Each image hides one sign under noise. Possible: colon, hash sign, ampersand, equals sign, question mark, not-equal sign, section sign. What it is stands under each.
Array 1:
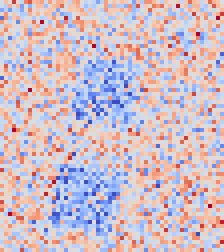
colon
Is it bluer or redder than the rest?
bluer
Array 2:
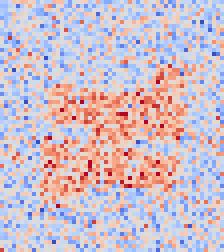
not-equal sign
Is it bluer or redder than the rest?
redder
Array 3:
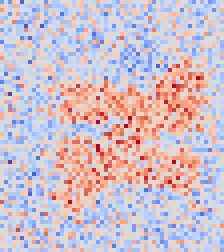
not-equal sign
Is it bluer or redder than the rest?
redder
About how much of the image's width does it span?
two thirds
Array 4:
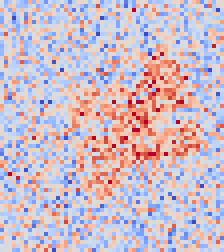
not-equal sign
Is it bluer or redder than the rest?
redder
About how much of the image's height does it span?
two thirds
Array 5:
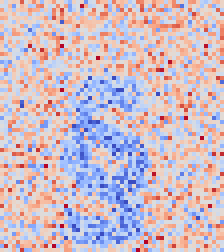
section sign
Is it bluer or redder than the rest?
bluer
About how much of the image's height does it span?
two thirds
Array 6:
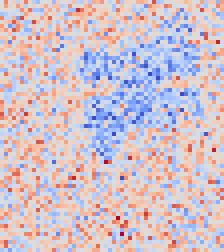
not-equal sign
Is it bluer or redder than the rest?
bluer
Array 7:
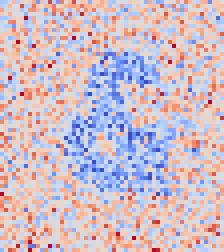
ampersand
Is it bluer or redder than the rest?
bluer
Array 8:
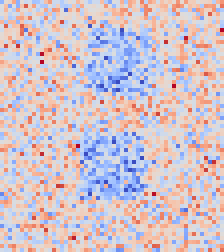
colon
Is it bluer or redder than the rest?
bluer
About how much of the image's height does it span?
two thirds
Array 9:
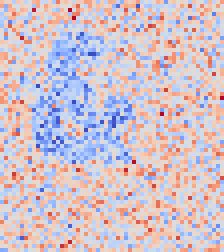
ampersand
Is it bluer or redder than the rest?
bluer
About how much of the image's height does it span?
half
